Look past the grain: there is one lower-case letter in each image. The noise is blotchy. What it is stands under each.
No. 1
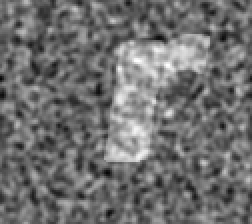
r
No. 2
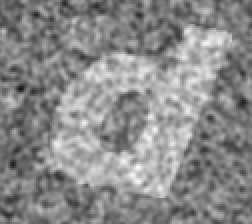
d
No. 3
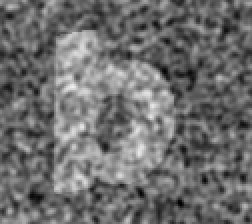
b
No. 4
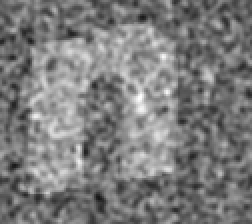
n
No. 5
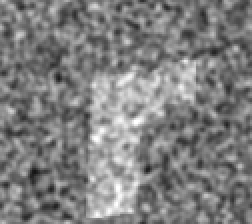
r
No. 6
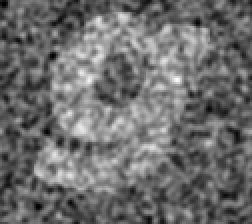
g
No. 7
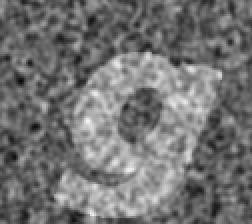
g
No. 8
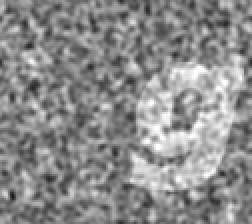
g
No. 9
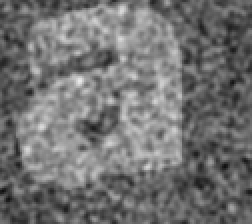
a
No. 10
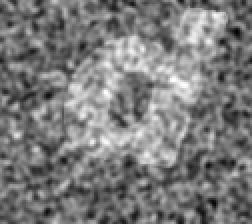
d
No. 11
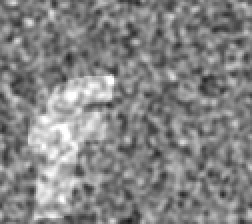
f
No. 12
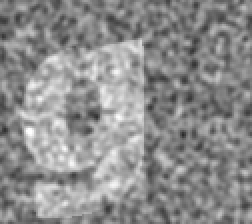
g
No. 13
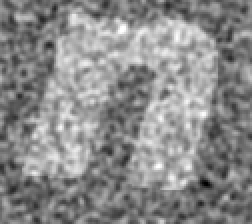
n
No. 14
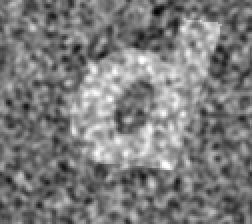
d
